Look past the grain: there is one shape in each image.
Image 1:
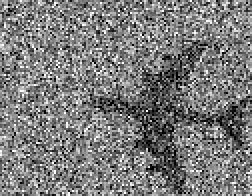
airplane
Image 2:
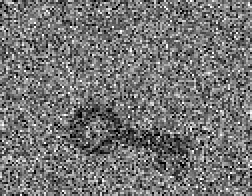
key
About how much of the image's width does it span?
half
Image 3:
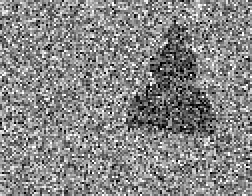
chess pawn
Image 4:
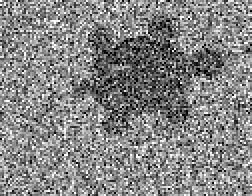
turtle
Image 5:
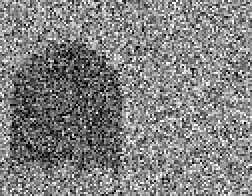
ghost
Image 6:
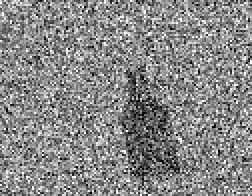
bottle
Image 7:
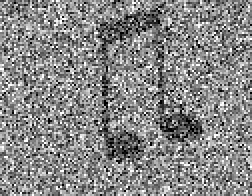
pair of musical notes
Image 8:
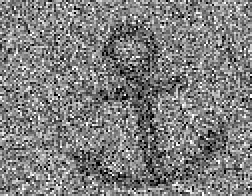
anchor
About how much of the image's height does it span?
nearly all
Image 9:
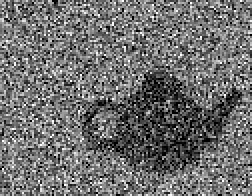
teapot
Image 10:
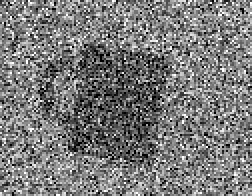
cup
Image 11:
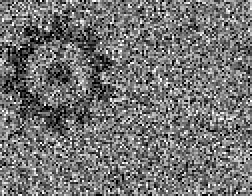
gear
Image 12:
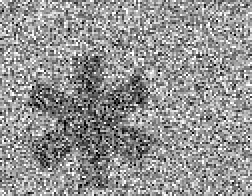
asterisk
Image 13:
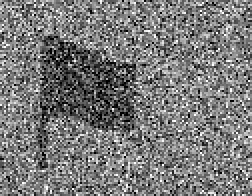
flag
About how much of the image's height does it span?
two thirds
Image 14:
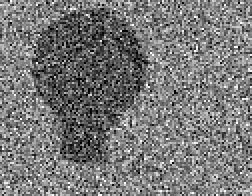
light bulb
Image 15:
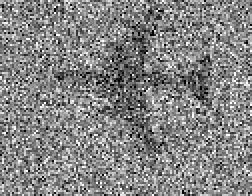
airplane
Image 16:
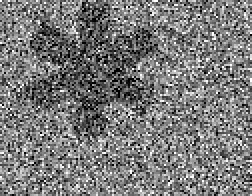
asterisk
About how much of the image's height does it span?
two thirds
